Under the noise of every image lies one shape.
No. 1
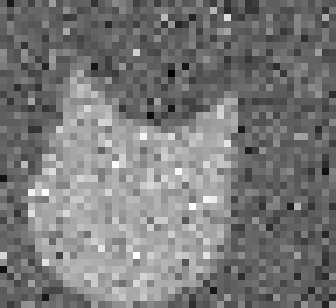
cat's head
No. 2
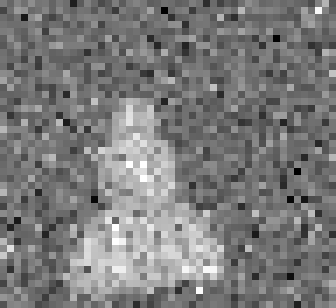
chess pawn
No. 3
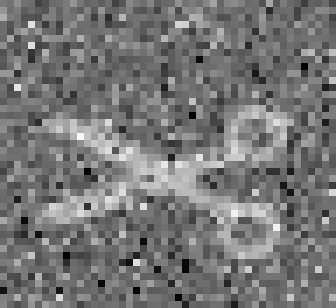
pair of scissors
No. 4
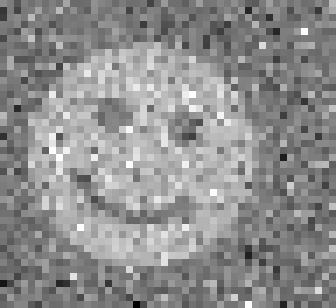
smiling face
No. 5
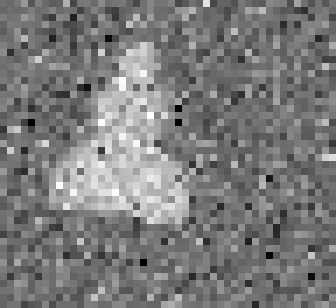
chess pawn
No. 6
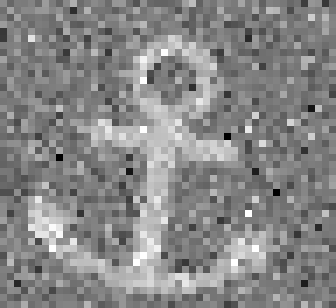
anchor
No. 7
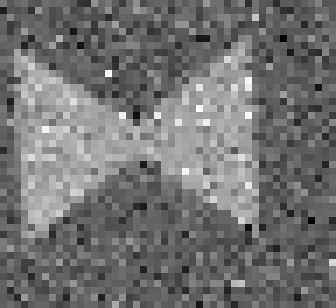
bow tie
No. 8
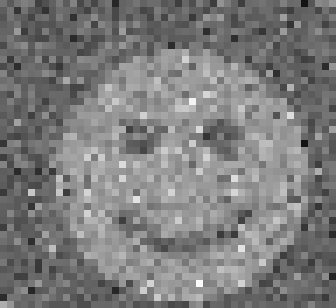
smiling face
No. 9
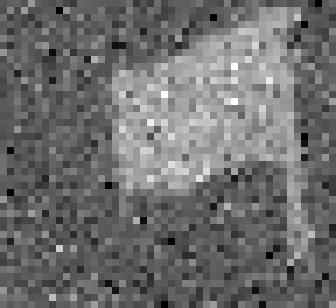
flag
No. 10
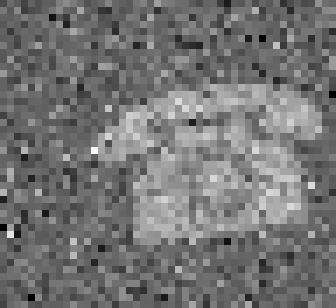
telephone
